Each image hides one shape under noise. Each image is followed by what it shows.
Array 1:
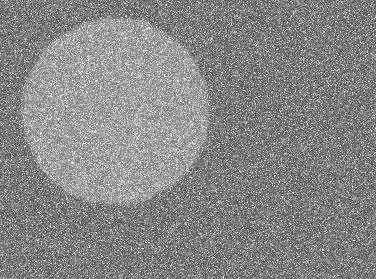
disc
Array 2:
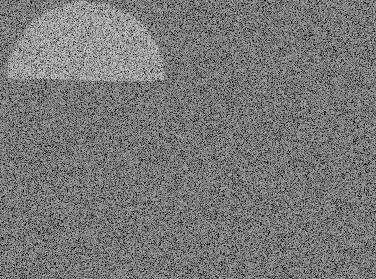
half disc
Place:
top left
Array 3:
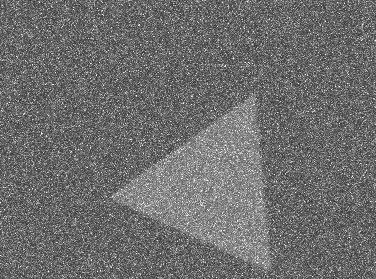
triangle
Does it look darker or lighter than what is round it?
lighter
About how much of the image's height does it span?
two thirds
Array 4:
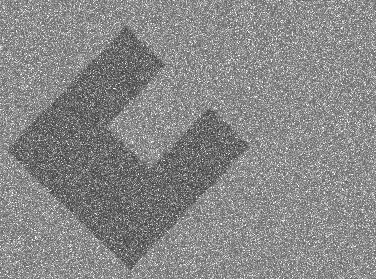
square with a notch
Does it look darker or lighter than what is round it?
darker
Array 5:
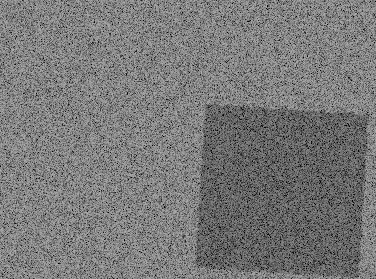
square
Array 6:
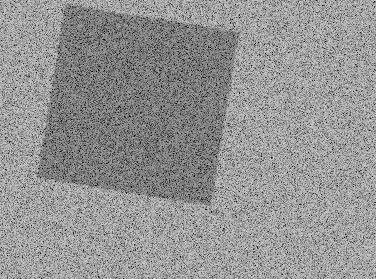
square
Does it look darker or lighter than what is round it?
darker
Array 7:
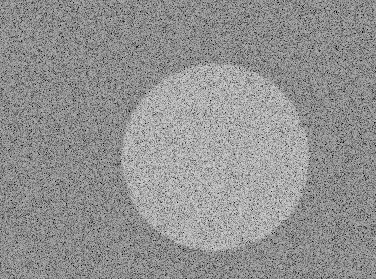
disc
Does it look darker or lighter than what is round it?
lighter
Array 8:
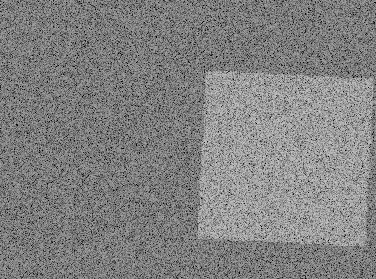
square
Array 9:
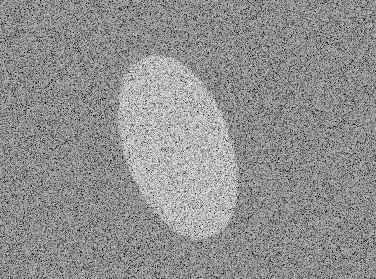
ellipse
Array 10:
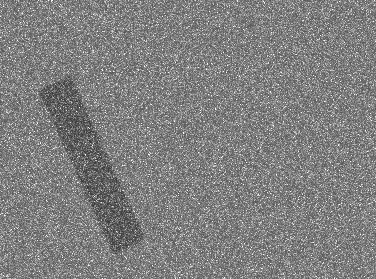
bar
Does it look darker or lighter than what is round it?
darker
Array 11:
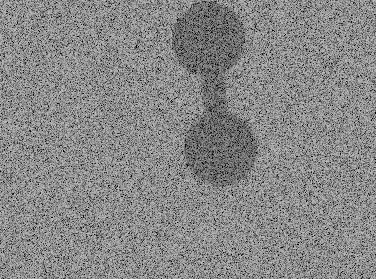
dumbbell
